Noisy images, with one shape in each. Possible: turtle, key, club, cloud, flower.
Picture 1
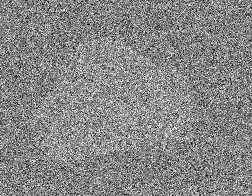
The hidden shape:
cloud
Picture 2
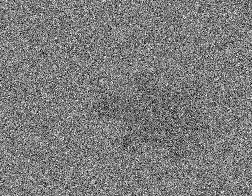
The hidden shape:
turtle
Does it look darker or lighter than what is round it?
darker
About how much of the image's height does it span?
half
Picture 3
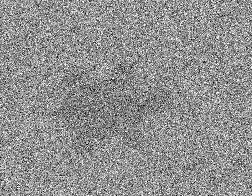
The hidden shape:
turtle
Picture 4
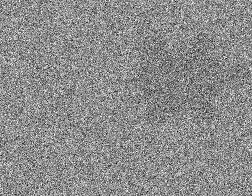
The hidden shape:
turtle
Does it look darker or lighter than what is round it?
darker
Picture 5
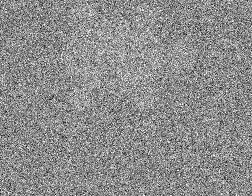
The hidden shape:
turtle
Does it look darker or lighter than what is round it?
lighter
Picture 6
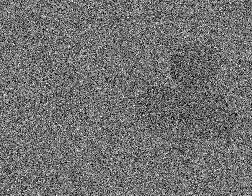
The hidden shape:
club
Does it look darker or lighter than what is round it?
darker
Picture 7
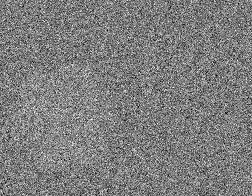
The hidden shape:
flower
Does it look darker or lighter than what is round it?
lighter
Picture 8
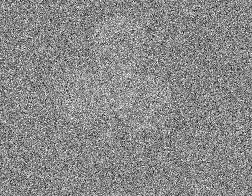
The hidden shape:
club
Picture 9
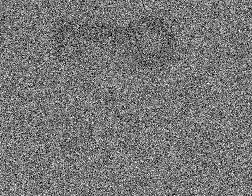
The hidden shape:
key
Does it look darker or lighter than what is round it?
darker
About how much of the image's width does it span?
half
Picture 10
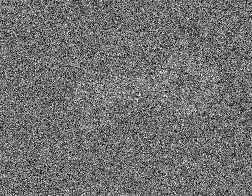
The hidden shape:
key
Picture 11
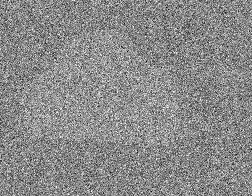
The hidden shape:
cloud
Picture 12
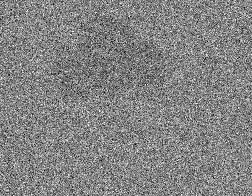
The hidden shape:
cloud
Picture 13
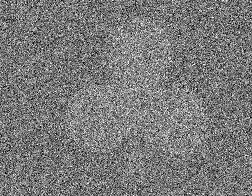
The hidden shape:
club
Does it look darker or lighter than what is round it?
lighter
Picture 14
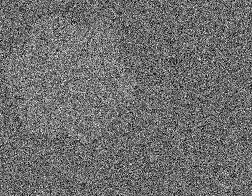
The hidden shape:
flower
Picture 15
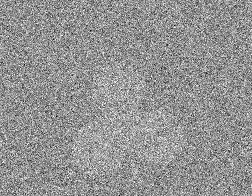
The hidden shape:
club
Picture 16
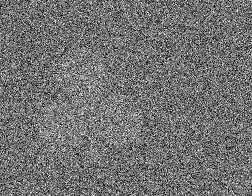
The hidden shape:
club
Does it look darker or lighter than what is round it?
lighter
